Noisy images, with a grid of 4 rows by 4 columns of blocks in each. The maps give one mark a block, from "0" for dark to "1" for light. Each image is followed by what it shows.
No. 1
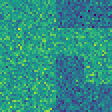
1100
1111
1101
1100
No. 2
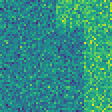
0011
0001
0001
0001
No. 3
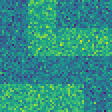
0100
0111
0000
1110
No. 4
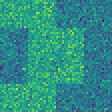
1100
0110
0110
1100
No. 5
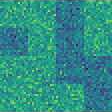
1101
0101
1100
1110
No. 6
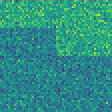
1111
0011
0000
0000
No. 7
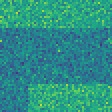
1111
0000
0000
0111
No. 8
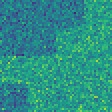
0001
0011
1111
0111
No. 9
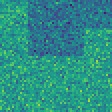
1000
1001
1111
1111
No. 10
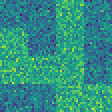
0010
1010
1110
0011
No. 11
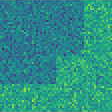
0001
0001
0011
1111
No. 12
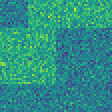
0111
1100
1100
0000
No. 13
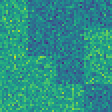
1000
1001
1101
1110
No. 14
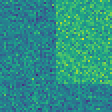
0011
0011
0011
0000
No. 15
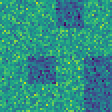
1101
1111
1010
1110
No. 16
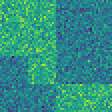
1100
1100
0100
0011
